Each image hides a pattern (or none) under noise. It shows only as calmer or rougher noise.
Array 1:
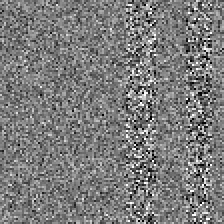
bands of columns
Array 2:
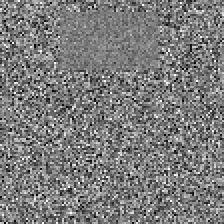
one block
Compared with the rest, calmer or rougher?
calmer
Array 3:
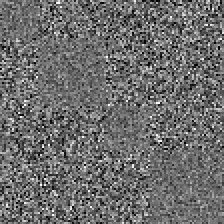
blocks along the diagonal
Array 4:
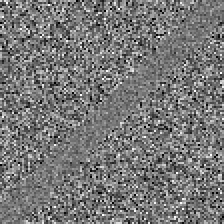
a diagonal band
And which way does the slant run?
bottom left to top right
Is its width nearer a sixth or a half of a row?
a sixth
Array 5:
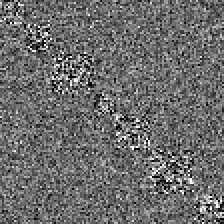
blocks along the diagonal
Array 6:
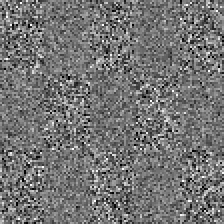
a checkerboard
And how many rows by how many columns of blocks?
3 by 5
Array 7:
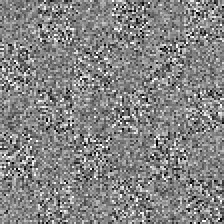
a checkerboard
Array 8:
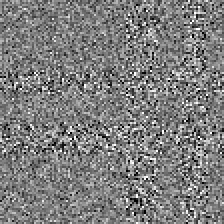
bands of rows crossing bands of columns
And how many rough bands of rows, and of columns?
2 and 2
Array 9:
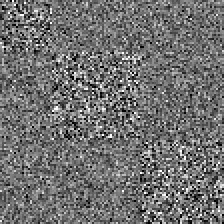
blocks along the diagonal
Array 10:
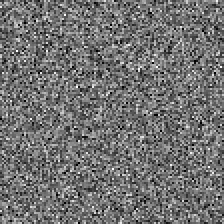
only noise
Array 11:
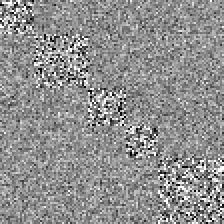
blocks along the diagonal
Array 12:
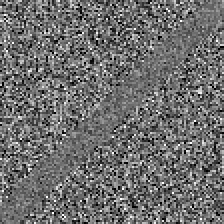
a diagonal band
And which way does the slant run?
bottom left to top right
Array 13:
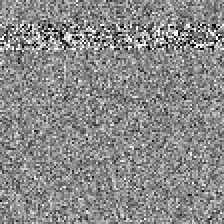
one band of rows
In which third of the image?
top
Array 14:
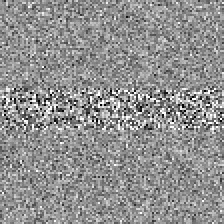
one band of rows
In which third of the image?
middle
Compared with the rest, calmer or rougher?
rougher
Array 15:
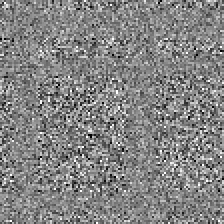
bands of rows crossing bands of columns
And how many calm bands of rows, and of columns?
3 and 2
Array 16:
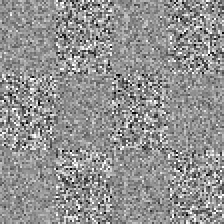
a checkerboard
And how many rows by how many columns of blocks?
3 by 4
